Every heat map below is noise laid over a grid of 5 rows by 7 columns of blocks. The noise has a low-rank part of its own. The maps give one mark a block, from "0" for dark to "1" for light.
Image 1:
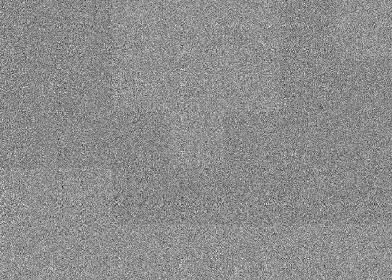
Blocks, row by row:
0 0 1 1 1 0 1
0 0 1 1 1 0 0
0 0 0 1 0 0 0
1 1 0 0 0 0 0
1 1 1 1 1 1 1
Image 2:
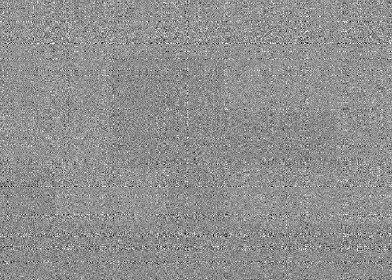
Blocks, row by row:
1 1 1 1 1 1 1
1 1 0 0 1 1 1
1 1 0 0 0 0 1
0 1 1 0 1 1 1
0 0 0 0 0 0 0
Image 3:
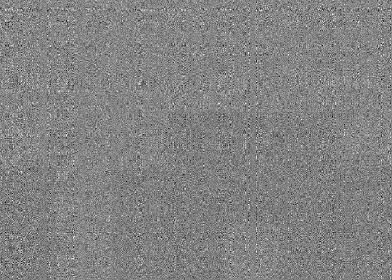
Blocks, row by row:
1 1 1 1 1 1 1
1 1 1 1 1 1 1
1 1 1 0 0 0 1
0 1 0 0 0 0 0
0 1 0 0 1 0 0
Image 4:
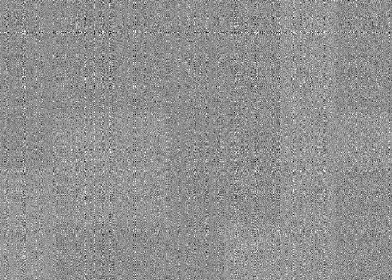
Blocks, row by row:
0 0 0 0 0 1 0
0 0 0 0 0 1 0
0 1 1 0 0 1 1
1 1 1 0 0 1 0
1 0 0 0 1 1 0
